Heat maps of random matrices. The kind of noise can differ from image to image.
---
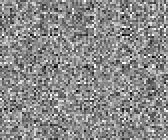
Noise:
low rank plus noise
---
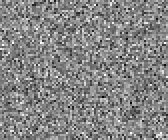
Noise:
independent entries
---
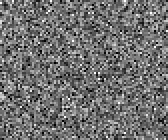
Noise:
independent entries
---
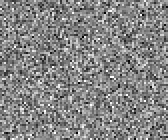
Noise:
independent entries
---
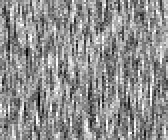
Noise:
streaked along the columns
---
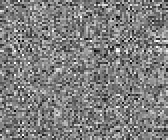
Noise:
low rank plus noise
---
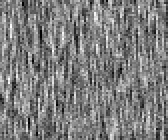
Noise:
streaked along the columns
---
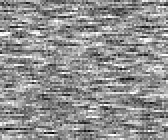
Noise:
streaked along the rows
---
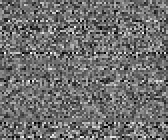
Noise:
rows of uneven size
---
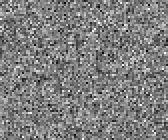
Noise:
independent entries
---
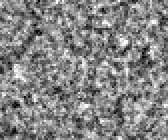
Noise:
blotchy
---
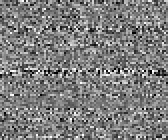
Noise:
rows of uneven size
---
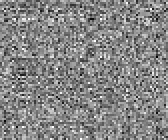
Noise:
low rank plus noise
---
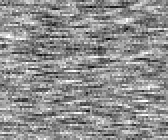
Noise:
streaked along the rows
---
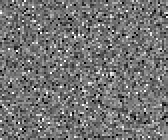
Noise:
heavy tails
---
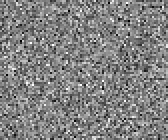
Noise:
independent entries
